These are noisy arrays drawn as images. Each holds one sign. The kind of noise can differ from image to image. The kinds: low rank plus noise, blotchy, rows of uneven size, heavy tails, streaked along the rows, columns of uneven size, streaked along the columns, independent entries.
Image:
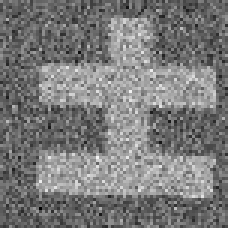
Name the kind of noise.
low rank plus noise
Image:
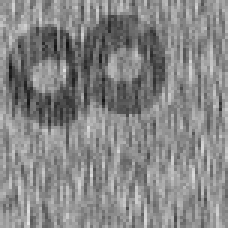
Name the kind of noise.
streaked along the columns
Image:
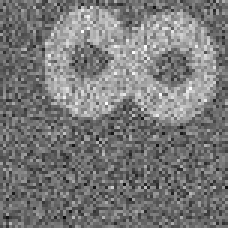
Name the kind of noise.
low rank plus noise
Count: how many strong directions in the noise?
five to eight
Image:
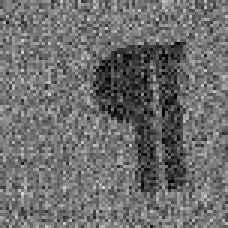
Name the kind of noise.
low rank plus noise
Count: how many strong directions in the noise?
five to eight
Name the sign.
pilcrow
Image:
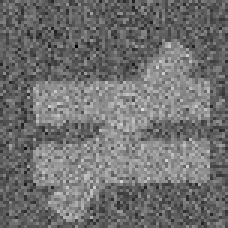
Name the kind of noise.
low rank plus noise
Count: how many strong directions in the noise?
five to eight
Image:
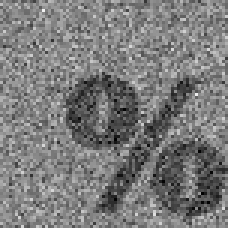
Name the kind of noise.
independent entries
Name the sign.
percent sign
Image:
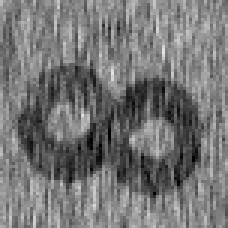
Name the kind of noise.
streaked along the columns
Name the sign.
infinity sign
